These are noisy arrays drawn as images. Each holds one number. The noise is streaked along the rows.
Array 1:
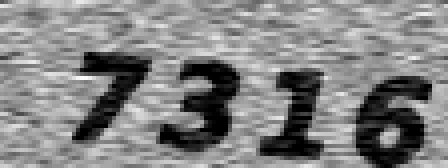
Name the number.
7316
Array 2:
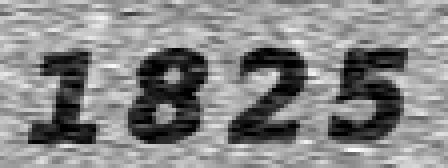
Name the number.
1825
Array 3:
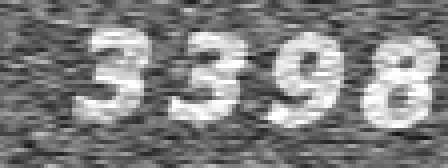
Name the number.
3398
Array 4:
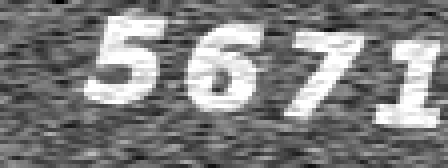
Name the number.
5671
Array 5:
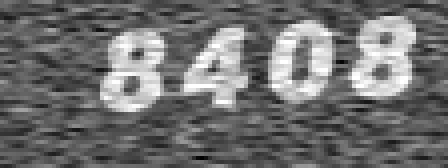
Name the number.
8408
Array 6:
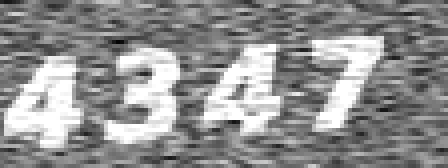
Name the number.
4347
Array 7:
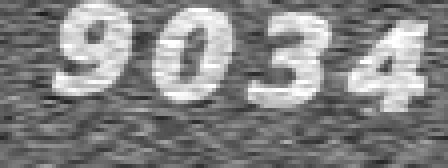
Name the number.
9034
